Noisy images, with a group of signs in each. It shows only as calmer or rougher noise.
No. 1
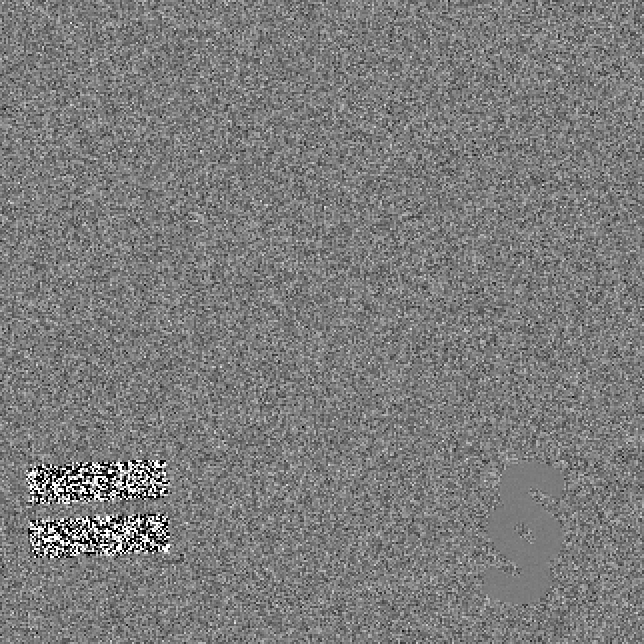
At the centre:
nothing
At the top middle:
nothing
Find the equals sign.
bottom left
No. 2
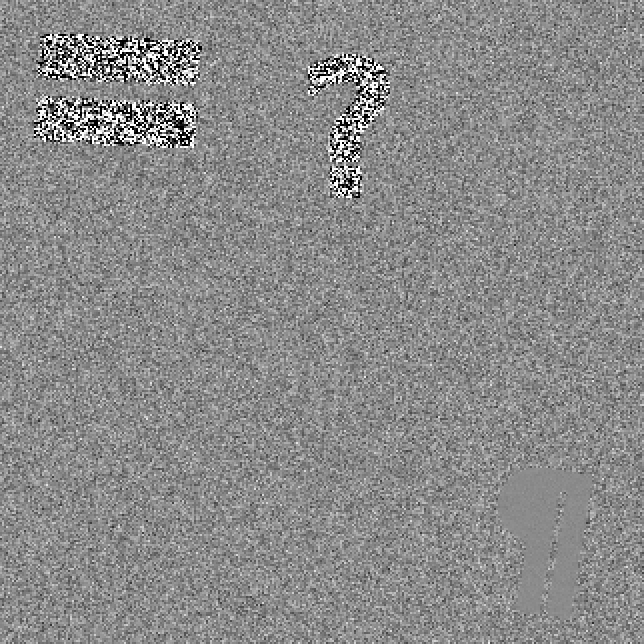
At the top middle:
question mark
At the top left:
equals sign
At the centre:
nothing
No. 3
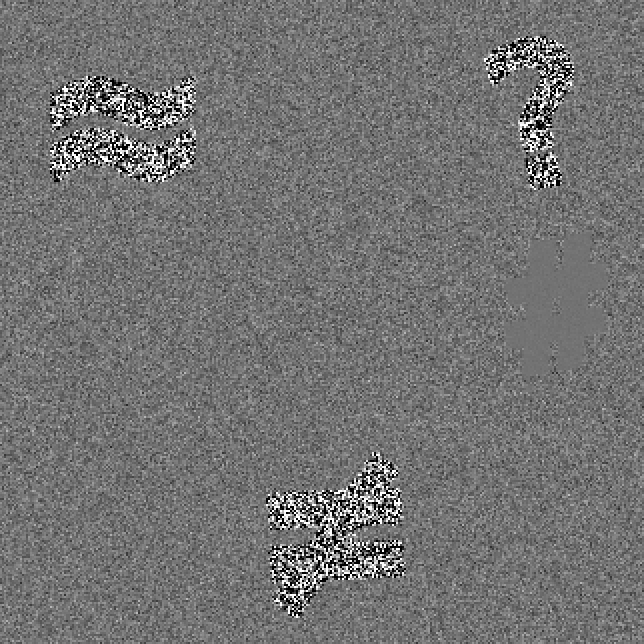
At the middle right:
hash sign
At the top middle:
nothing
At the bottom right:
nothing
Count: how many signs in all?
4
